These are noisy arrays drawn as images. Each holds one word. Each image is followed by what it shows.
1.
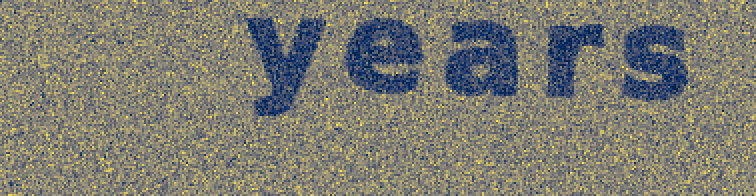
years
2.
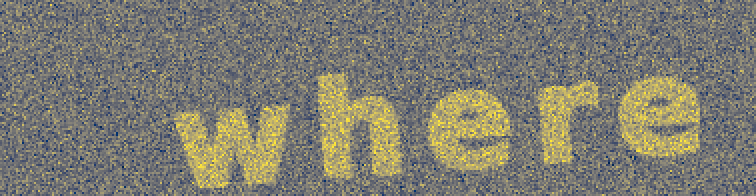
where
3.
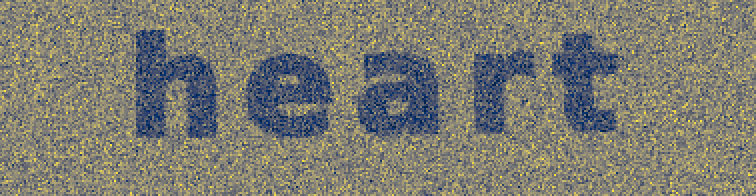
heart
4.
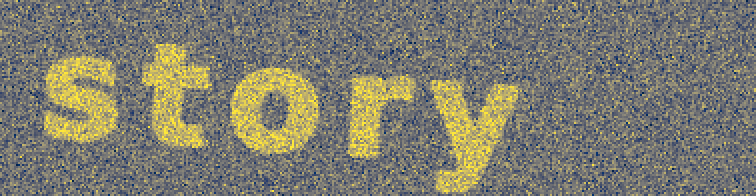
story
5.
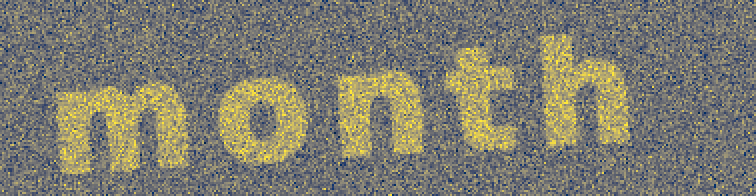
month
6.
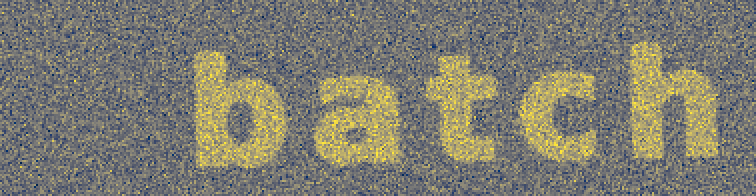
batch
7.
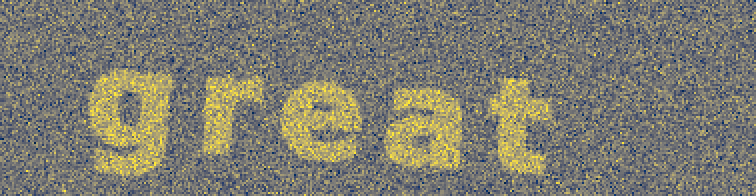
great
